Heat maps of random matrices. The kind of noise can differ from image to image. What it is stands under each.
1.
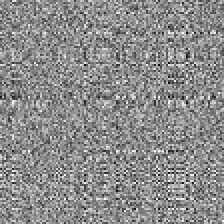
low rank plus noise
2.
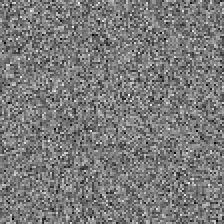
independent entries
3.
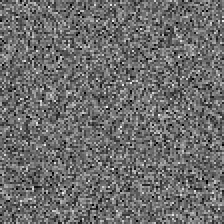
independent entries
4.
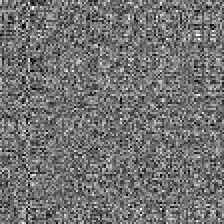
low rank plus noise
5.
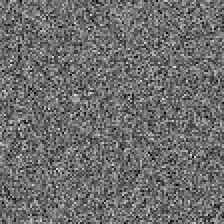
independent entries
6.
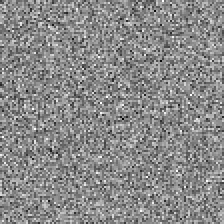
independent entries
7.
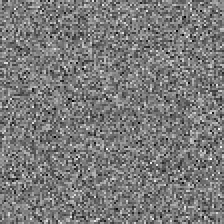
independent entries
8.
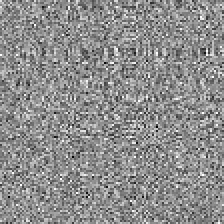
low rank plus noise
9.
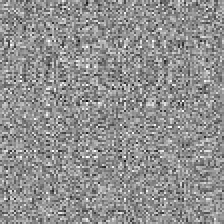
low rank plus noise
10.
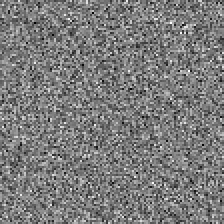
independent entries
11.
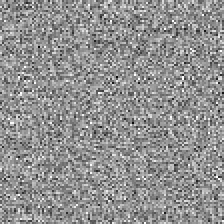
low rank plus noise
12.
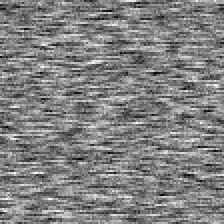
streaked along the rows
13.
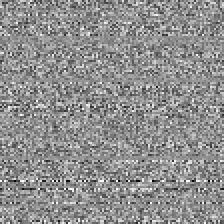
rows of uneven size
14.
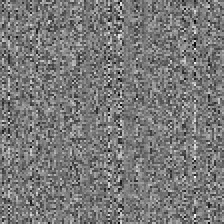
columns of uneven size
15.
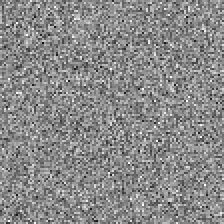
independent entries
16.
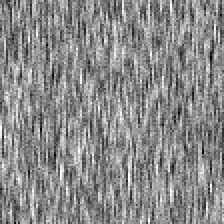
streaked along the columns
